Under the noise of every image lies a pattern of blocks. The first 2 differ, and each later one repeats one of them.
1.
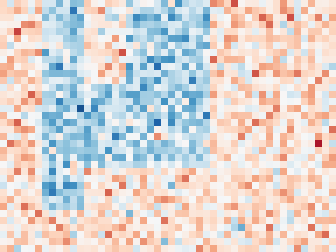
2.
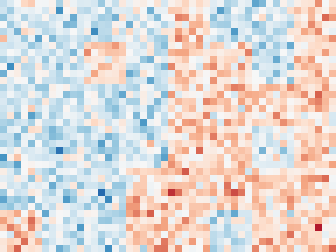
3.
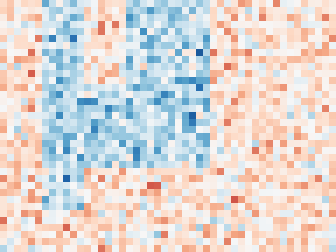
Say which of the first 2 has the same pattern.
1
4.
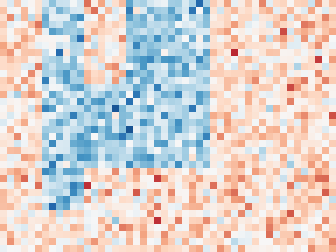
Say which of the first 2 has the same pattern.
1
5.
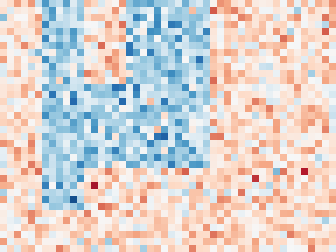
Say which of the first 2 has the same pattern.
1
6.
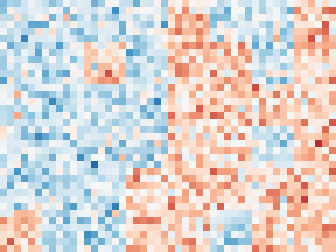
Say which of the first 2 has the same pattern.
2
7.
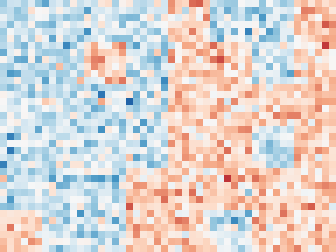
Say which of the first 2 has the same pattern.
2
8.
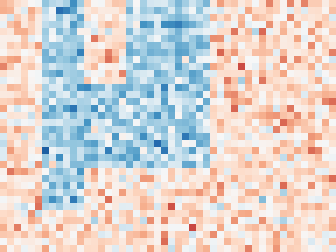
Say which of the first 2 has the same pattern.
1
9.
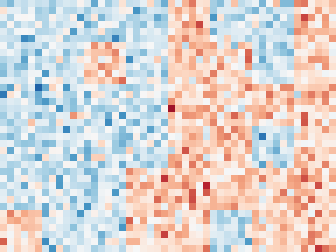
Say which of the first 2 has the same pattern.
2
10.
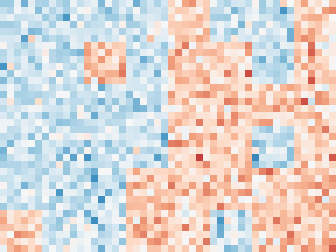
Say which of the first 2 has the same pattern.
2
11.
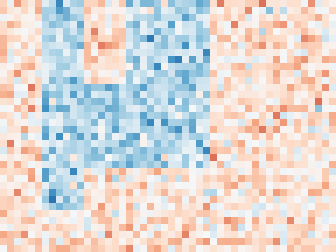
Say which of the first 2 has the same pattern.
1
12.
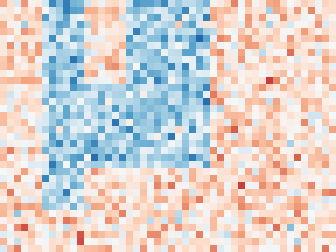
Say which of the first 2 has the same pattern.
1
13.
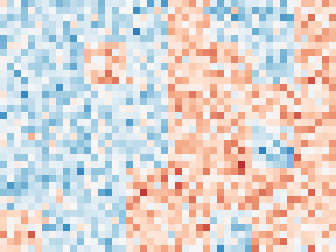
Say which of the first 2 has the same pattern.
2
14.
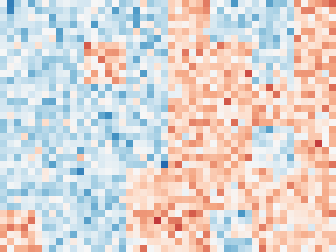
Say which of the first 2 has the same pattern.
2
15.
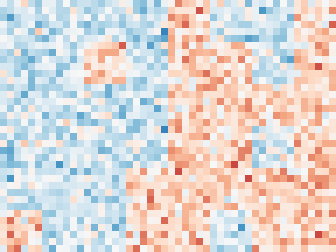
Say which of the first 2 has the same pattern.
2
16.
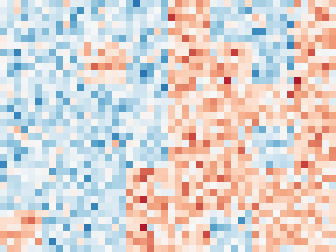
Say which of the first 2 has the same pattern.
2
